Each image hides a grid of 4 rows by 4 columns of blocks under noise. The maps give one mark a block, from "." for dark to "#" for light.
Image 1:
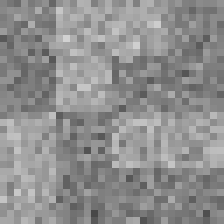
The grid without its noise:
. # # .
. # . .
# . # #
# . . .
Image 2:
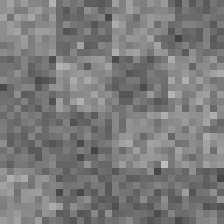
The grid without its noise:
# . # .
. # . #
. . # #
# . . .
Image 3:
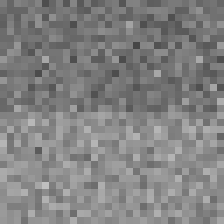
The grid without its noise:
. . . .
. . . .
# # # #
# # # #
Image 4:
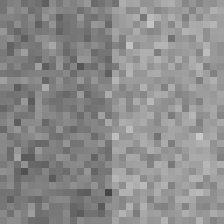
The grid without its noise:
. . # #
. . # #
. . # #
. . # #
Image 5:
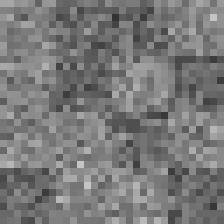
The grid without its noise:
# . . #
# . # .
# # . #
. # # .
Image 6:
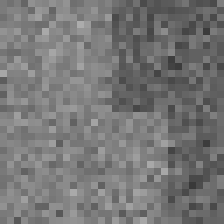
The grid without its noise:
# # . .
# # . .
# # # .
# # # .
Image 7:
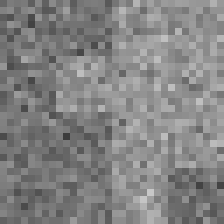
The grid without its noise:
. . # #
. # # #
. . # #
. . # .
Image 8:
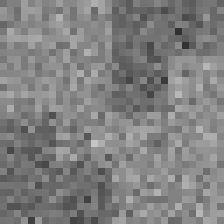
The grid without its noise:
# # . .
# # . #
. # # #
. . # #
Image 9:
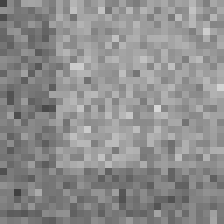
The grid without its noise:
. # # #
. # # #
. # # #
. . . .
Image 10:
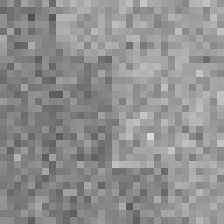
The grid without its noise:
. # # #
. . # #
. . # #
. . . #
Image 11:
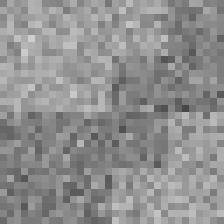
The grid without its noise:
# # # .
# # . .
. . . #
. . # #
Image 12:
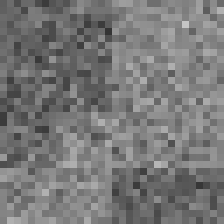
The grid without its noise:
. . # #
. . # #
. # # #
# # . .
